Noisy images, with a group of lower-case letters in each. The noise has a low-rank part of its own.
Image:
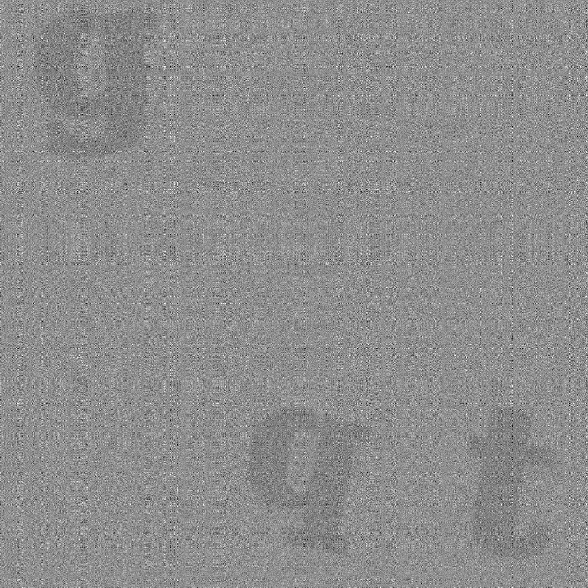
top left: g; bottom middle: q; bottom right: t
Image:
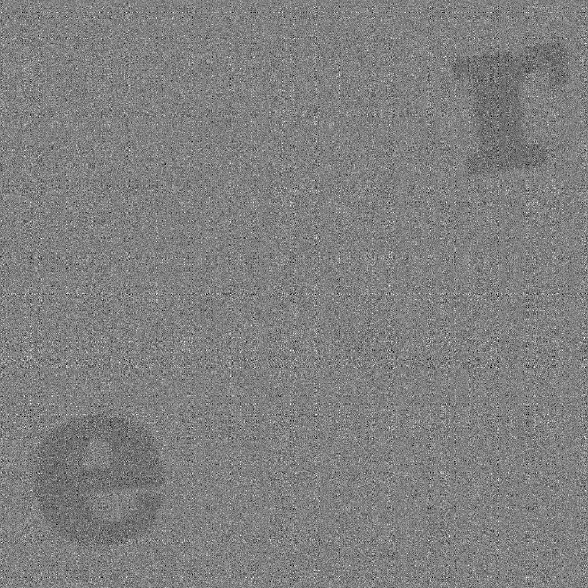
top right: r; bottom left: e
